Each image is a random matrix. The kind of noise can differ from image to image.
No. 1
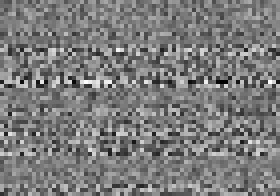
rows of uneven size
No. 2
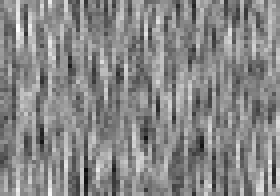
streaked along the columns
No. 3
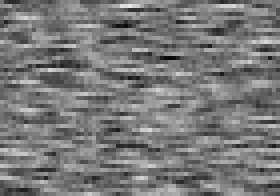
streaked along the rows
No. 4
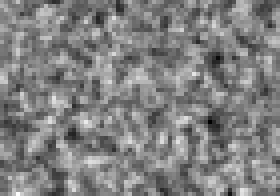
blotchy
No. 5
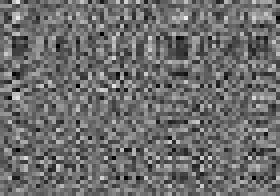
low rank plus noise
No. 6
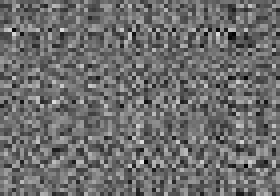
low rank plus noise
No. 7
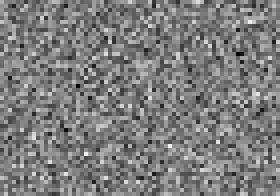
independent entries
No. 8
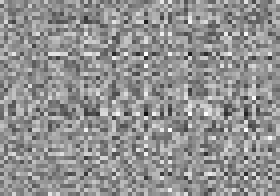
low rank plus noise
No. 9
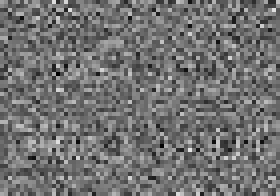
low rank plus noise
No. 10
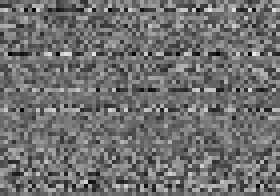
rows of uneven size
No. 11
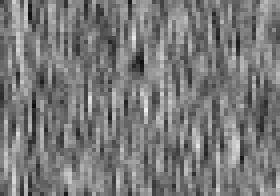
streaked along the columns
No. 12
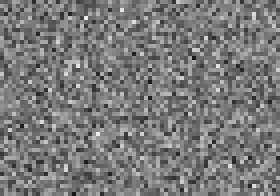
independent entries
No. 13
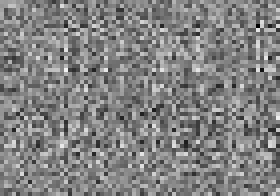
low rank plus noise
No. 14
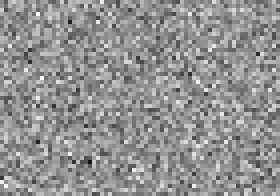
independent entries
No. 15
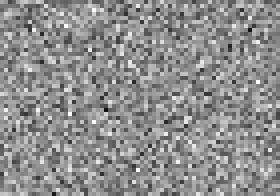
independent entries
